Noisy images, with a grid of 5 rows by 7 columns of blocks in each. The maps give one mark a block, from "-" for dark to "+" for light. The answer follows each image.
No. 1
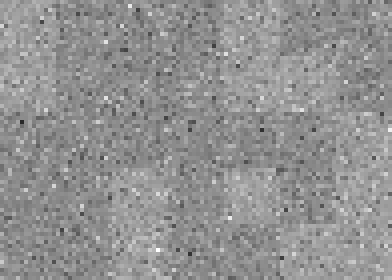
+ - - - + - -
+ - - - + + -
- - - - - - +
- - + - + - +
- - + - - + +
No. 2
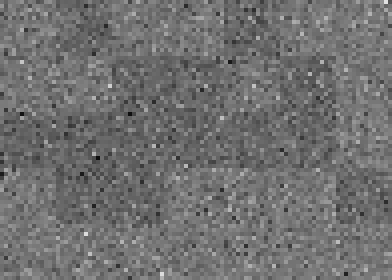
+ - + + - + +
+ + - - + - +
- - - - - - +
+ - - + + + -
+ + + + + + +
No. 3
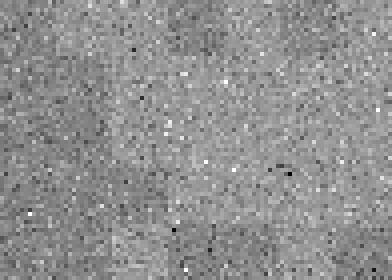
- + + - + - +
- - + + + + +
- - + + + + +
- - - + + + +
- - + - - + -
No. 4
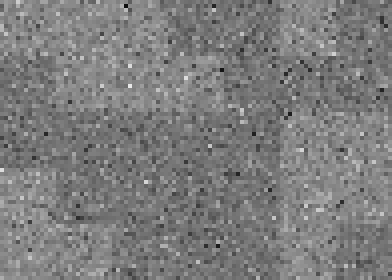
+ + + - - + -
- + + + - - -
- - - - - + +
+ - - - - + +
+ + - - - + -
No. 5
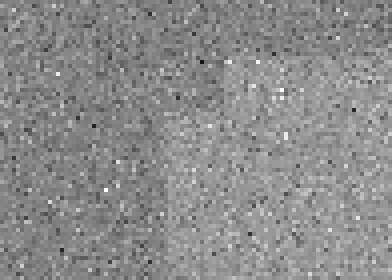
- - - - - - -
- - - - + + +
- - - + + + +
- - - + + + +
- - - + + + +
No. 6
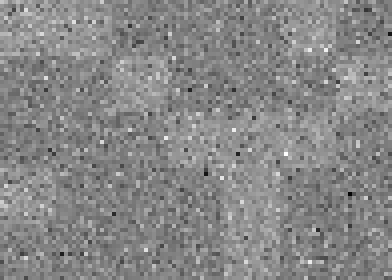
+ + - - - + -
- - + - - - +
- - - + + + -
+ - - - + - -
- - - - + - -
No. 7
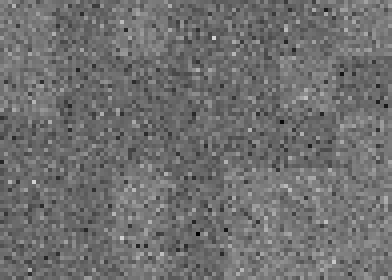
+ - + - - - +
+ - - - - + -
- - - - - - +
- - + - + + +
- - + - + + +
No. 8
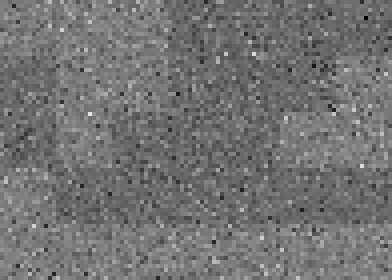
+ + + - - - -
- + + - - - +
- + - - - + +
+ - - - - - -
+ + + + + + +
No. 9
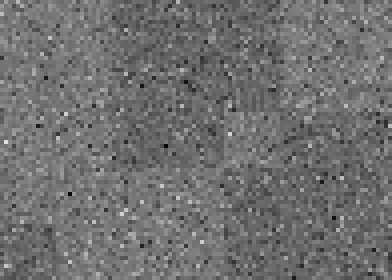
+ + - - - + +
+ + - - - + +
+ + - - + - -
+ + + + - - -
- + + + - - -
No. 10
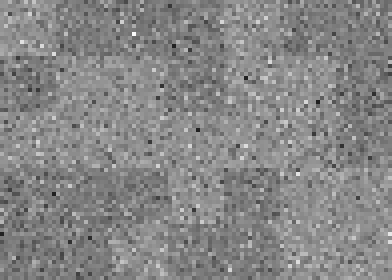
+ - - - + - -
- + + - + + -
+ + + + + + -
- - - + - + +
- - + - - + +
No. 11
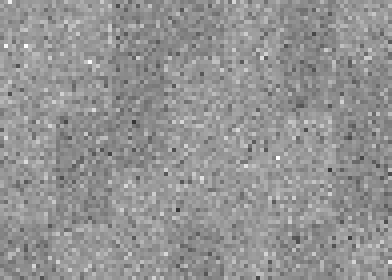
+ + - - + - +
+ + - + + - -
+ - - + + + -
+ - + + + + -
- + + - + - +
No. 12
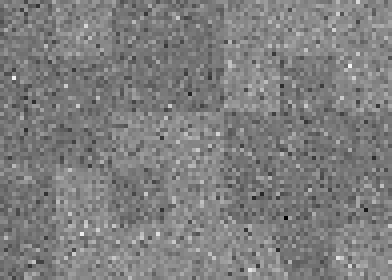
- + - - + + +
- - - - + - +
- - + + - - -
- + - + - - -
- + + + + - +
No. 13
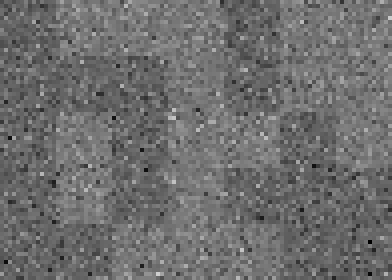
- + + + - + +
- - - + - + +
- + - + + - +
- + - + - - -
- - + + + - -
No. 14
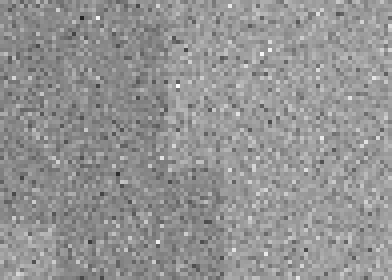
- - - + + + +
- - - + + + +
- - - + + + +
- - - - + + +
+ - - - + + +
